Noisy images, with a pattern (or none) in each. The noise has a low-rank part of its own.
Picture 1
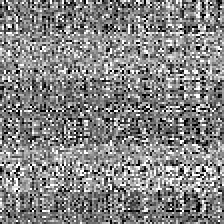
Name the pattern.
horizontal stripes
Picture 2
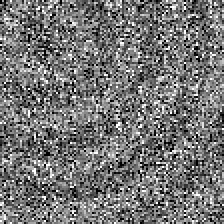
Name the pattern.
rings round one point
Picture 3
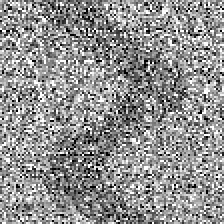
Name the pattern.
a wavy band
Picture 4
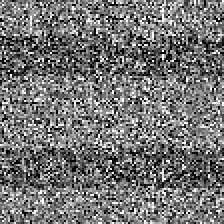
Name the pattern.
horizontal stripes
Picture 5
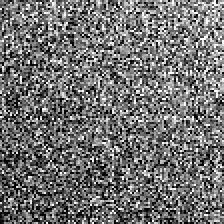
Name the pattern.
a smooth slope
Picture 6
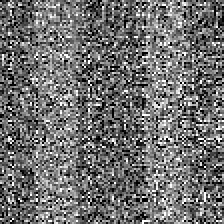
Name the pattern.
vertical stripes
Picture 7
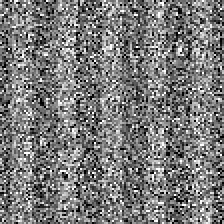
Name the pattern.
vertical stripes
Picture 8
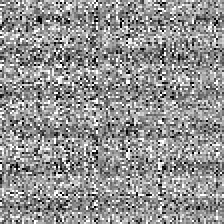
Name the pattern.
horizontal stripes
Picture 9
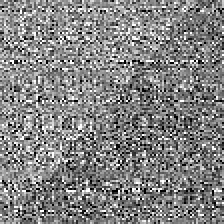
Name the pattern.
a sharp edge
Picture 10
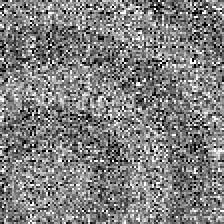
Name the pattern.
rings round one point
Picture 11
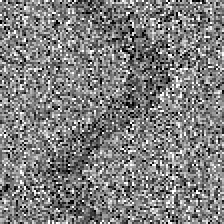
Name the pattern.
a wavy band
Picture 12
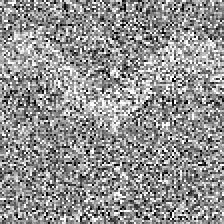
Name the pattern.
a wavy band
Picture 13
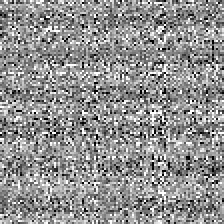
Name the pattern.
horizontal stripes
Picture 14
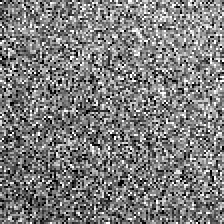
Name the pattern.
a smooth slope
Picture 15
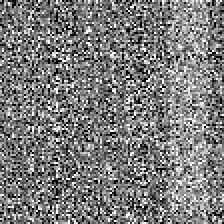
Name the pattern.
one vertical stripe
